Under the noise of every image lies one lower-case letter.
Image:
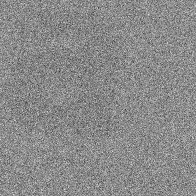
a
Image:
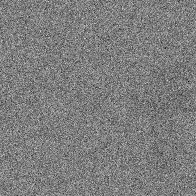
f
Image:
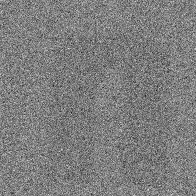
n
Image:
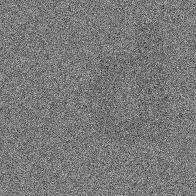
d
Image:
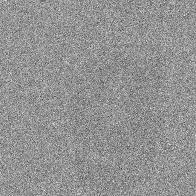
g
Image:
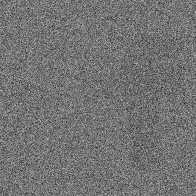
f
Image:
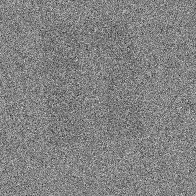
n
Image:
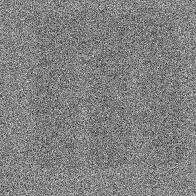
m
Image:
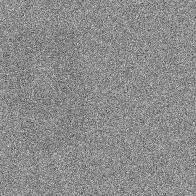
g
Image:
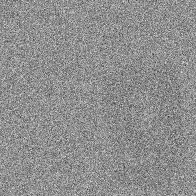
g
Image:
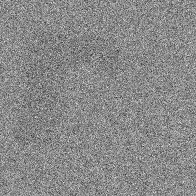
r
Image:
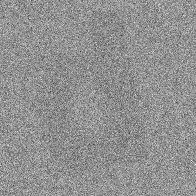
d
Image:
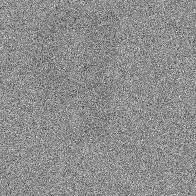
q
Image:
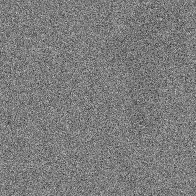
f
